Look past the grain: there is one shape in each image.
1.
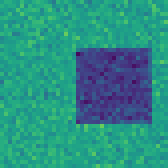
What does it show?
dark square
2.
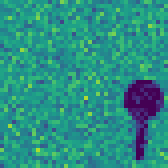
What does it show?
dark lollipop
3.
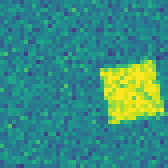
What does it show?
light square, middle right
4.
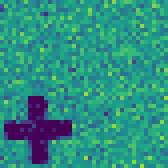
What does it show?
dark cross, bottom left
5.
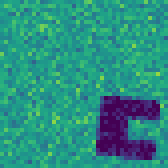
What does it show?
dark square with a notch, bottom right
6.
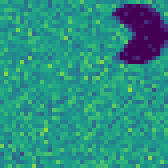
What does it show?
dark disc with a wedge cut out, top right
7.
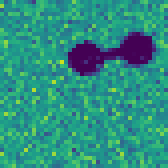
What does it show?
dark dumbbell
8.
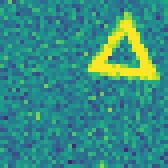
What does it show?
light triangle frame
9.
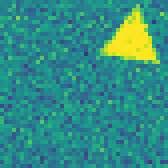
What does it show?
light triangle, top right
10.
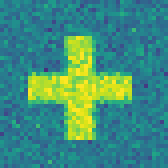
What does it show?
light cross
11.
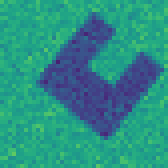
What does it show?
dark square with a notch
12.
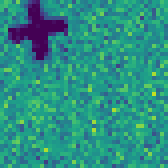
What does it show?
dark cross, top left
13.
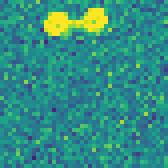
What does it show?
light dumbbell, top middle
